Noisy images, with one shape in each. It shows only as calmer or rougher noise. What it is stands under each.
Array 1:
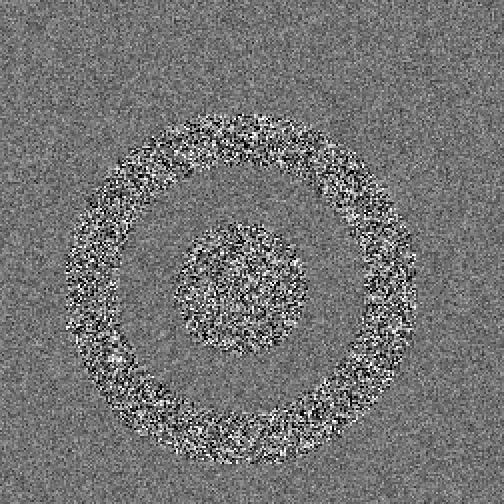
bullseye
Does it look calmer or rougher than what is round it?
rougher
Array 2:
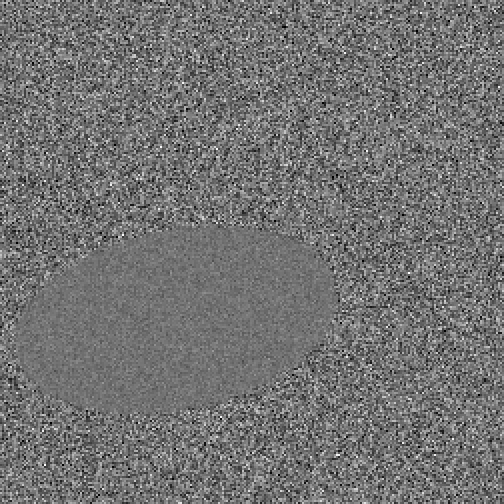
ellipse
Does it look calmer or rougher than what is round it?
calmer
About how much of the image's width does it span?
two thirds
